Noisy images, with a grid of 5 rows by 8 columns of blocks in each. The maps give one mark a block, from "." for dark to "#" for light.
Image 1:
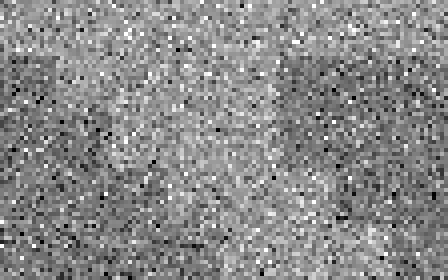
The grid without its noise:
# # # # # # # #
. # # # # . . .
. . # # # . . .
. . . # # # . .
. . . . # # # .
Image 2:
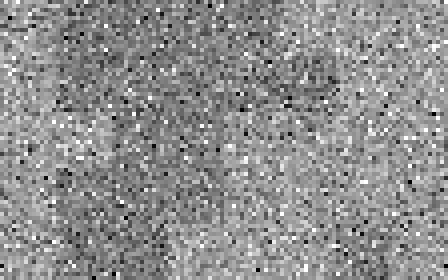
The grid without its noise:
# . . . . # # #
# . . . . . # #
# # . . # # # #
# . . . # # # #
# . . # # # . #
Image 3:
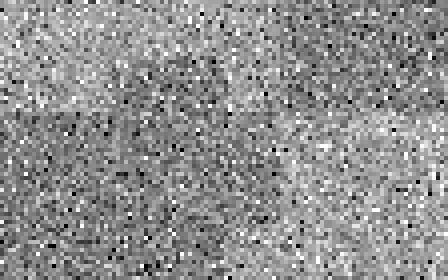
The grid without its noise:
# # # # # . . .
# # . . # . . .
. . . . . # # #
. . . . . # # #
. . . . # # # #
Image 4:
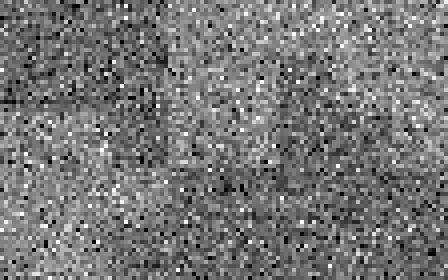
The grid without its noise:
. . . # # # # #
. . . # # . # #
# # . # # . . #
# # # . . . . .
# # . . . . . .
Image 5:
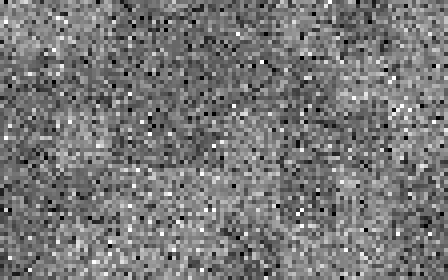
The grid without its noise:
# # . . . # . #
. . . . . . # #
. # . . # . . #
. . # # # . # .
. # # # . # # .
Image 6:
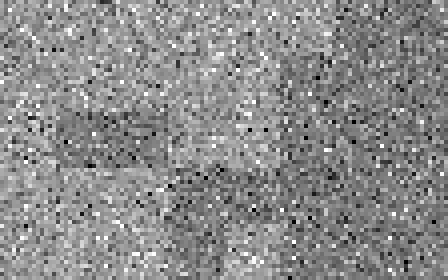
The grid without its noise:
# # # # # # . .
# # # # # . . .
# . . # # . . .
# # # . . . . .
# # # . # . . .
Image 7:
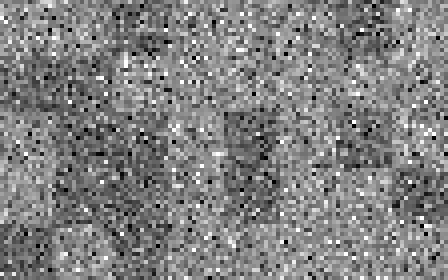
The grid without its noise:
# # . # # # . #
. . # # # # # #
# . . # . # . #
# . . # . # # .
. # . # # # # #
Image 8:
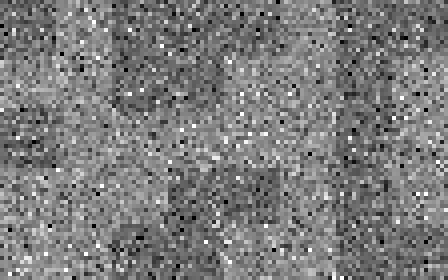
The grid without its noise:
. # . . . # . .
# # . . # # . #
. # # # # # . #
# # # . . # . #
# # . . # # . .
